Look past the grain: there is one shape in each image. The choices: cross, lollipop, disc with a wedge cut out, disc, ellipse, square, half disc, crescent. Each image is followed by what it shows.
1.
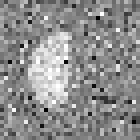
half disc
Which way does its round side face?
left
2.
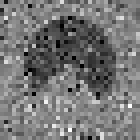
disc with a wedge cut out
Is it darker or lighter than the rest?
darker
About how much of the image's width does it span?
two thirds
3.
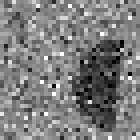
half disc
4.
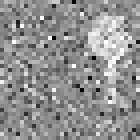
lollipop
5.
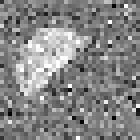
half disc
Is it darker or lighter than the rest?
lighter
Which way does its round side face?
up and left
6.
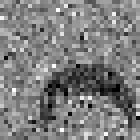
crescent
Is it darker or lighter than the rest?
darker
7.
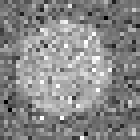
disc
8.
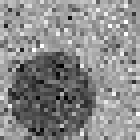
disc
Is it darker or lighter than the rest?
darker
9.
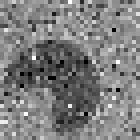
disc with a wedge cut out
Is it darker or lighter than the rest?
darker
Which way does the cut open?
down and left
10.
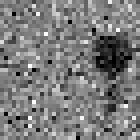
lollipop
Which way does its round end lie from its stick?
up
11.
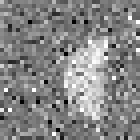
half disc
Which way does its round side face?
left
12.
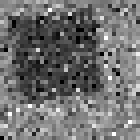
square
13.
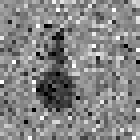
lollipop
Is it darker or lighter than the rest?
darker
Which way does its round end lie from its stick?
down
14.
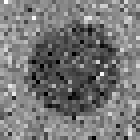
disc
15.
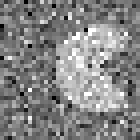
disc with a wedge cut out
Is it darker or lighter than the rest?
lighter
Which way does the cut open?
right
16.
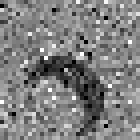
crescent
